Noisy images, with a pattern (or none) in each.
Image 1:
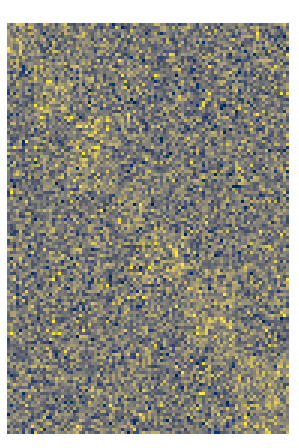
blocks along the diagonal
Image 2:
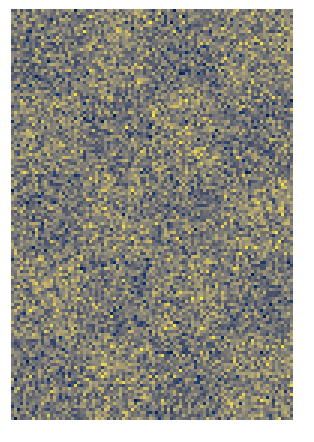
a checkerboard
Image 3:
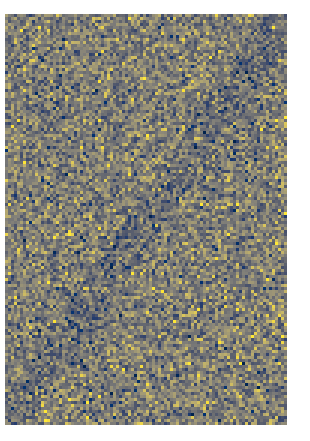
a diagonal band
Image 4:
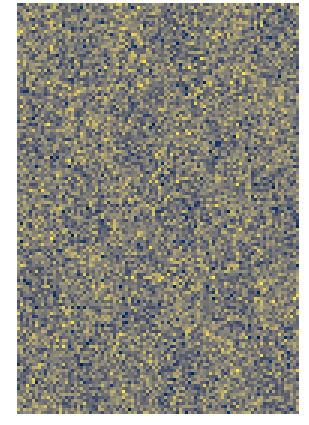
a checkerboard
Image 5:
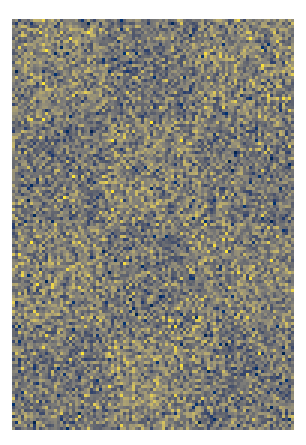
a checkerboard
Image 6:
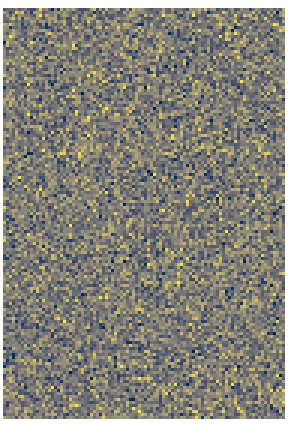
only noise
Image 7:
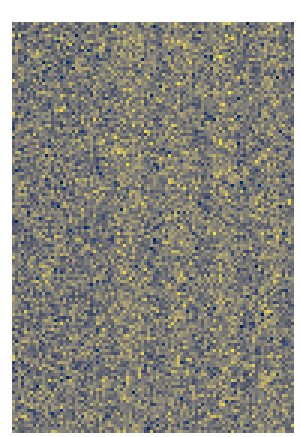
bands of columns
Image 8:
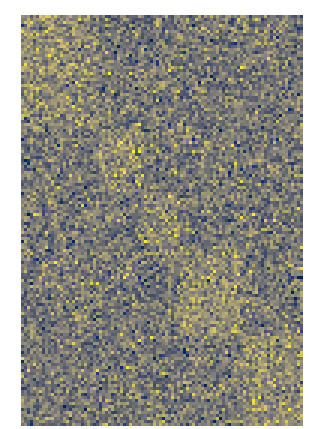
blocks along the diagonal
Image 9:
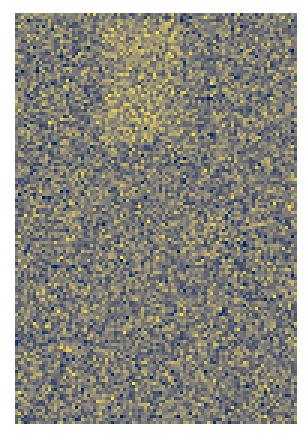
one block
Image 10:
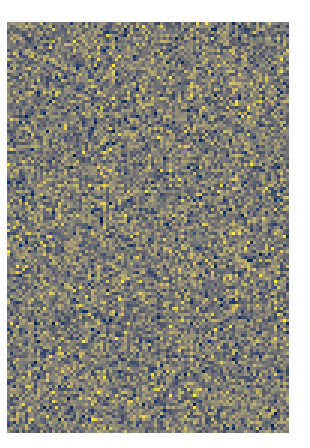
only noise
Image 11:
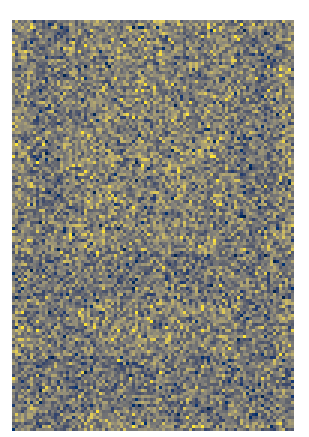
bands of rows crossing bands of columns
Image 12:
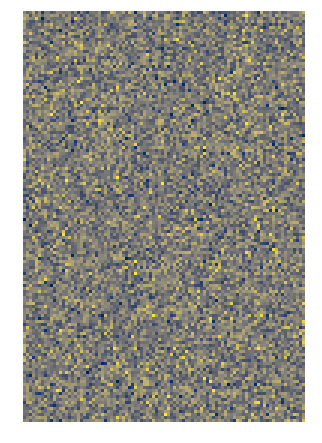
only noise
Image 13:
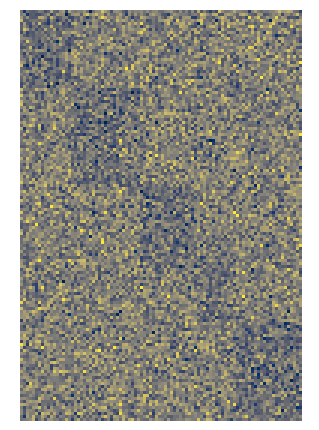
blocks along the diagonal
